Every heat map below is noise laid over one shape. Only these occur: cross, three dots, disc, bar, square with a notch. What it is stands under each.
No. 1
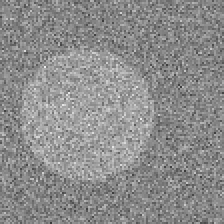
light disc
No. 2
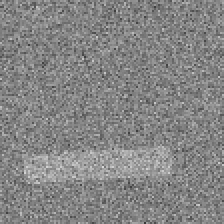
light bar
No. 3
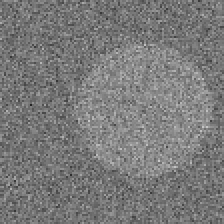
light disc
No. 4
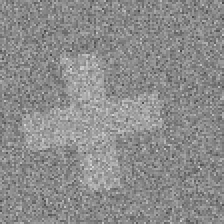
light cross
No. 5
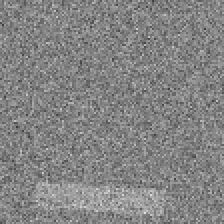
light bar
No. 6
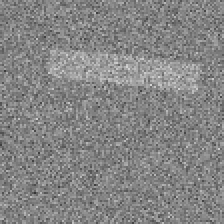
light bar
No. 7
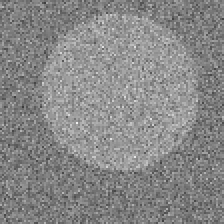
light disc
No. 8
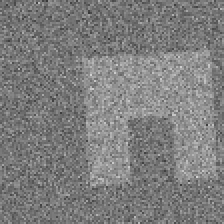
light square with a notch
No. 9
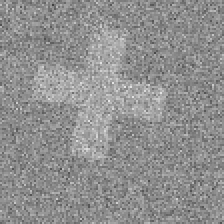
light cross
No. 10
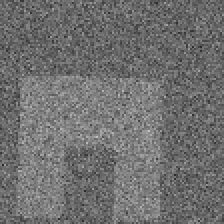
light square with a notch
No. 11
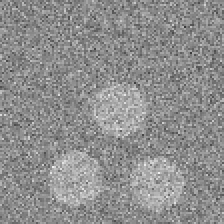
light three dots
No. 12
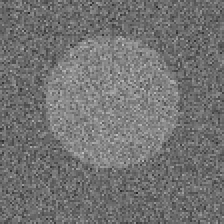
light disc
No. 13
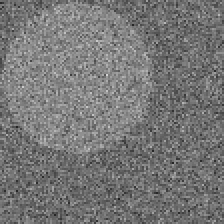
light disc
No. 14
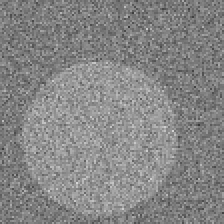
light disc
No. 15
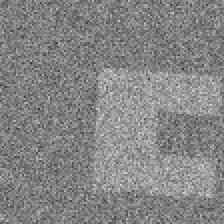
light square with a notch
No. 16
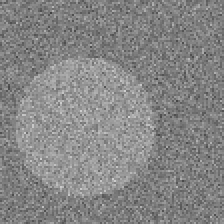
light disc
